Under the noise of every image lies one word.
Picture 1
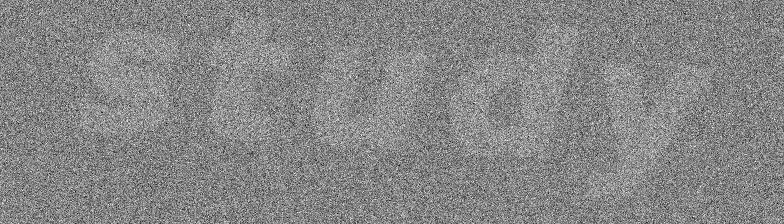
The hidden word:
study
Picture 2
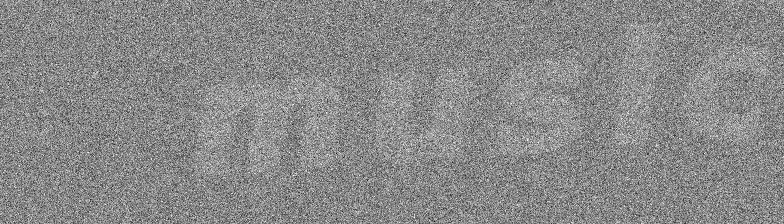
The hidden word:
music
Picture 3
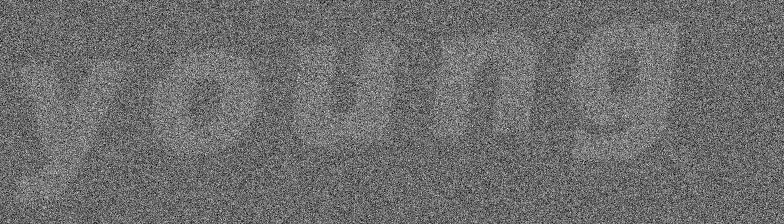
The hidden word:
young
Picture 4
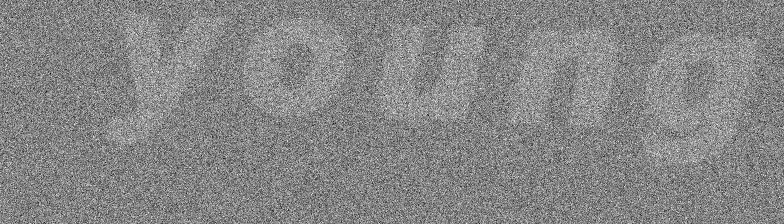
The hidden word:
young
